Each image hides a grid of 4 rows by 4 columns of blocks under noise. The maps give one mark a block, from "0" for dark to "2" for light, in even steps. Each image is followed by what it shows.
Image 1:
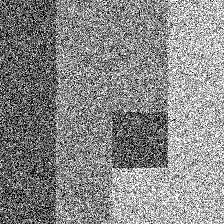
0 1 1 2
0 1 1 2
0 1 0 2
0 1 2 2
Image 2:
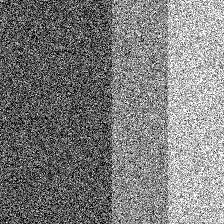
0 0 1 2
0 0 1 2
0 0 1 2
0 0 1 2
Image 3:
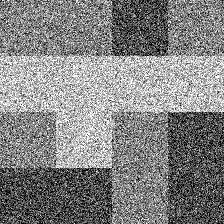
1 1 0 1
2 2 2 2
1 2 1 0
0 0 1 0
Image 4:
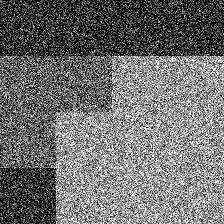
0 0 0 0
1 1 2 2
1 2 2 2
0 2 2 2
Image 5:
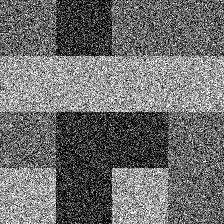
1 0 1 1
2 2 2 2
1 0 0 1
2 0 2 1
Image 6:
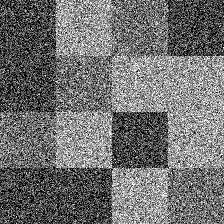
0 2 1 0
0 1 2 2
1 2 0 2
0 0 2 1
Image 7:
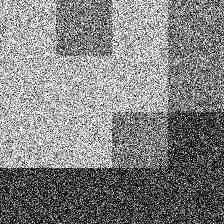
2 1 2 1
2 2 2 1
2 2 1 0
0 0 0 0
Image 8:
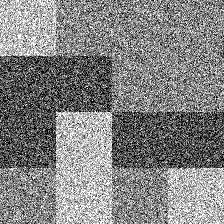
2 1 1 1
0 0 1 1
0 2 0 0
1 2 1 2
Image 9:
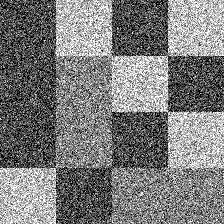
0 2 0 2
0 1 2 0
0 1 0 2
2 0 1 1
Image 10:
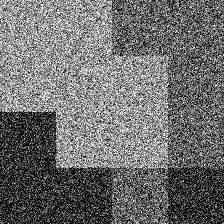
2 2 1 1
2 2 2 1
0 2 2 1
0 0 1 0
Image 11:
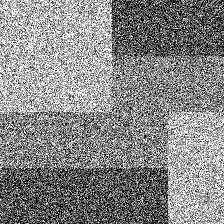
2 2 0 0
2 2 1 1
1 1 1 2
0 0 0 2
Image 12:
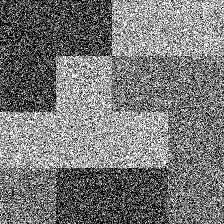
0 0 2 2
0 2 1 1
2 2 2 1
1 0 0 1
